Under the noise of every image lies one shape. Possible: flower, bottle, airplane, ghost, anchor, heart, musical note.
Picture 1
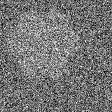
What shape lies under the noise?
flower
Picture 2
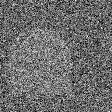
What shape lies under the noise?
ghost
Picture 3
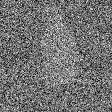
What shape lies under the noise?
bottle
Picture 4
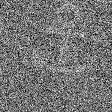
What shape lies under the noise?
anchor
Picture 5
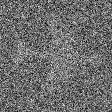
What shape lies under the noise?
airplane
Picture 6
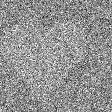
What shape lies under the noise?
heart
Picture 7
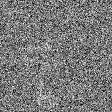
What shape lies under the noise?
musical note
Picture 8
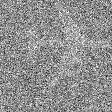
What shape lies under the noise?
airplane
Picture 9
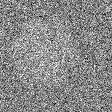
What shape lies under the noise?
flower
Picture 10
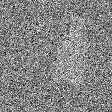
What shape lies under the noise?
bottle
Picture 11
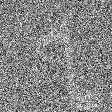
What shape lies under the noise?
musical note
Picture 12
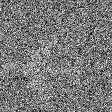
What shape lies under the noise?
airplane
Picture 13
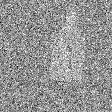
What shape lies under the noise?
bottle
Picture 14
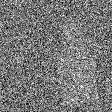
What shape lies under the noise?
bottle
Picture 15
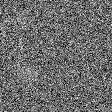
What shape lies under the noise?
musical note
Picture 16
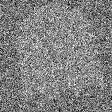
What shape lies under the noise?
ghost
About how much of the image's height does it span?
nearly all
